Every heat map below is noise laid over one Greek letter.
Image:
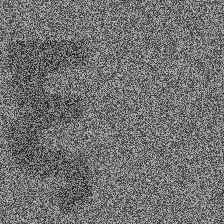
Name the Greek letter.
xi
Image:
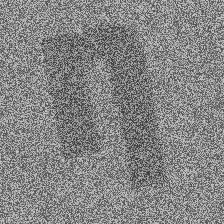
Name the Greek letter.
eta
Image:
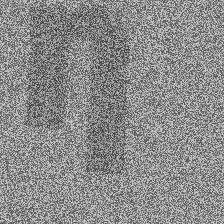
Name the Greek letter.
eta
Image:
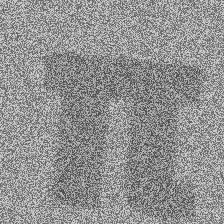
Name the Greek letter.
pi
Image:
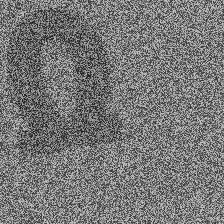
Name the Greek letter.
omega
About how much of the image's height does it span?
two thirds
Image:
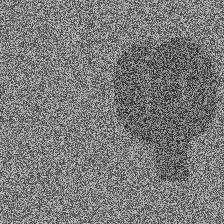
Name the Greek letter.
phi
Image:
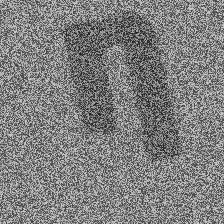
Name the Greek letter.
eta
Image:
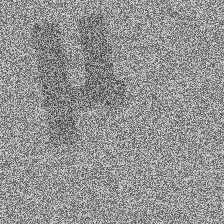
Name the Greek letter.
mu
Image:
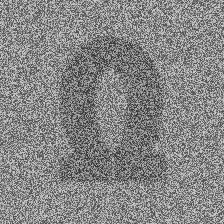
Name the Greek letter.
omega
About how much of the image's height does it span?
two thirds
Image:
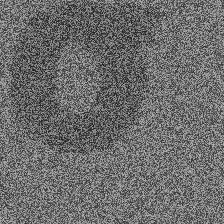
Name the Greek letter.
sigma
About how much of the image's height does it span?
two thirds
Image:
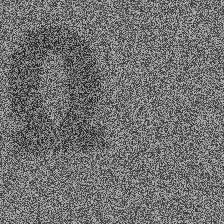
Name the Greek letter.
omega
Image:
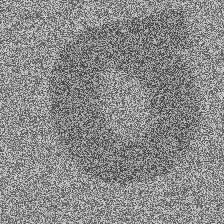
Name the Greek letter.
sigma
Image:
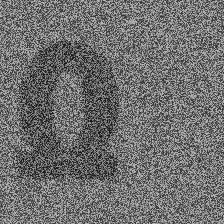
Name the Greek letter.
omega
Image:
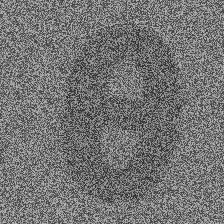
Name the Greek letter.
theta
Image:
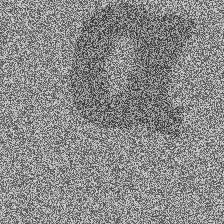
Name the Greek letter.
alpha
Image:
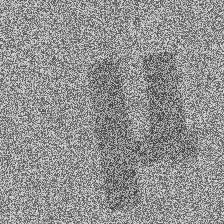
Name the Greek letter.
mu
